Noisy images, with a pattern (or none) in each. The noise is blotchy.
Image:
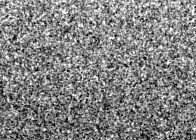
a smooth slope
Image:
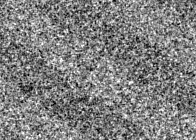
diagonal stripes
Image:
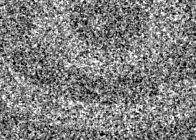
rings round one point
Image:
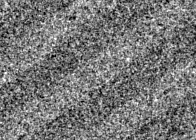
diagonal stripes
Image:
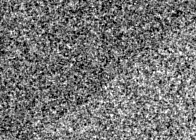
a sharp edge
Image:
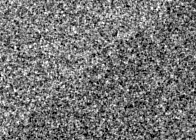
a sharp edge
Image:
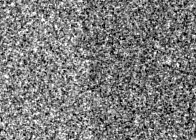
a sharp edge
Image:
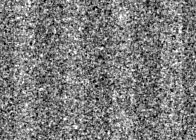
vertical stripes
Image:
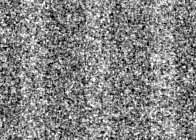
vertical stripes
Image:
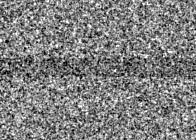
one horizontal stripe
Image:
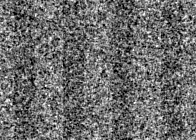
vertical stripes
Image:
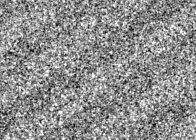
diagonal stripes
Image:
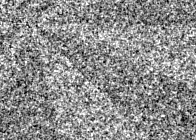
spokes from one point
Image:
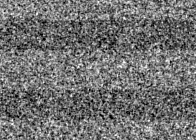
horizontal stripes
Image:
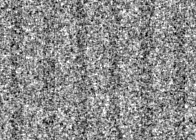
vertical stripes
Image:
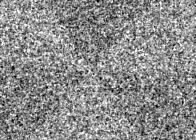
spokes from one point
